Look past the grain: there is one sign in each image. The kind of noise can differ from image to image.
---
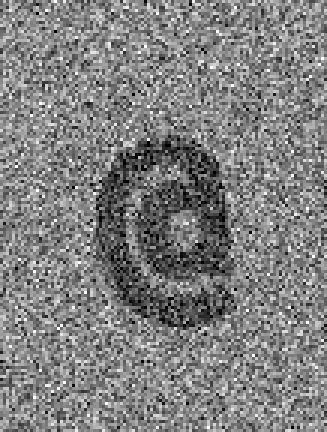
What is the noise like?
independent entries
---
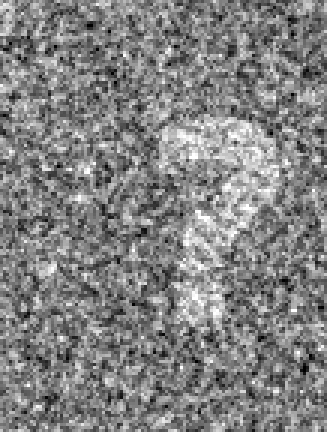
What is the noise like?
blotchy
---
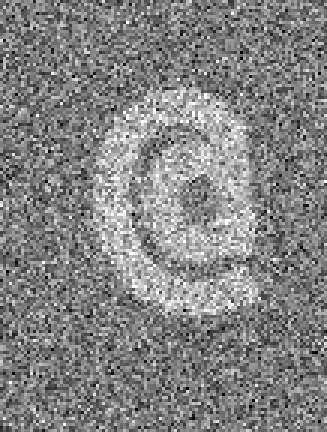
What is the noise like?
independent entries
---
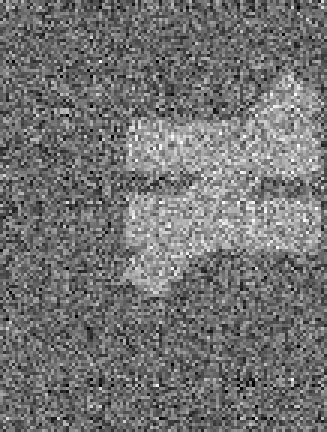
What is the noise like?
low rank plus noise
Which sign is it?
not-equal sign
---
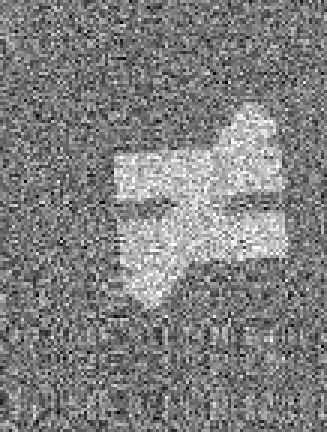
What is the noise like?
low rank plus noise
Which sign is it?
not-equal sign
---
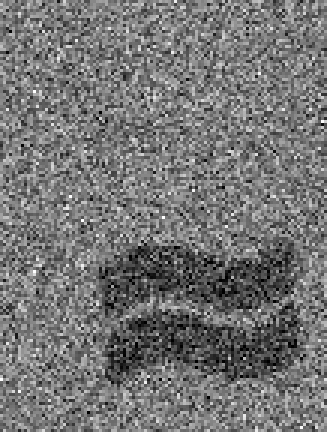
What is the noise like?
independent entries
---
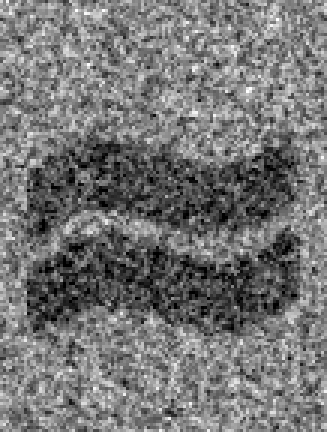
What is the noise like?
blotchy
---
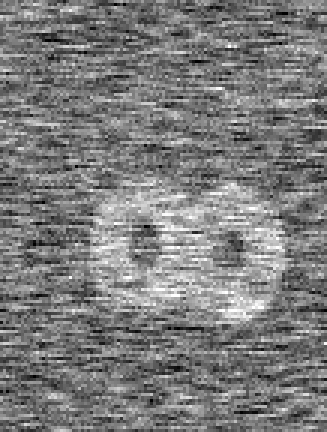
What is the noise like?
streaked along the rows
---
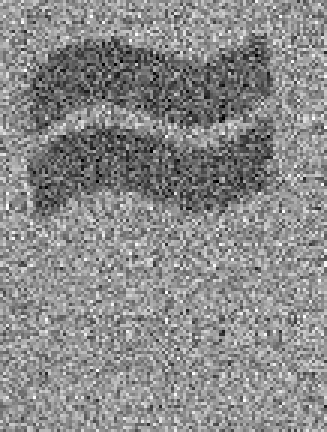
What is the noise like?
low rank plus noise
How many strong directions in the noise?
two
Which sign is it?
approximately sign
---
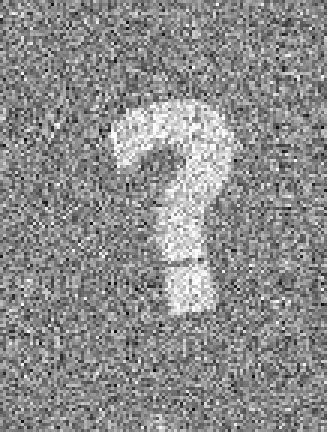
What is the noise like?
low rank plus noise
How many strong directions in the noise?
three or four
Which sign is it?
question mark
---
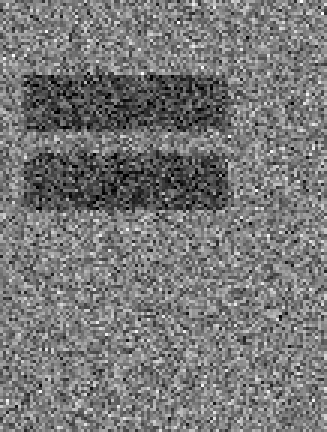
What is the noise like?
independent entries
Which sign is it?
equals sign
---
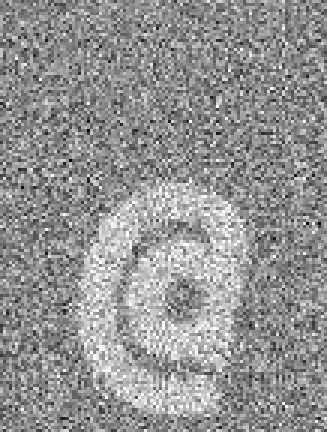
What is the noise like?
low rank plus noise
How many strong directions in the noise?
two
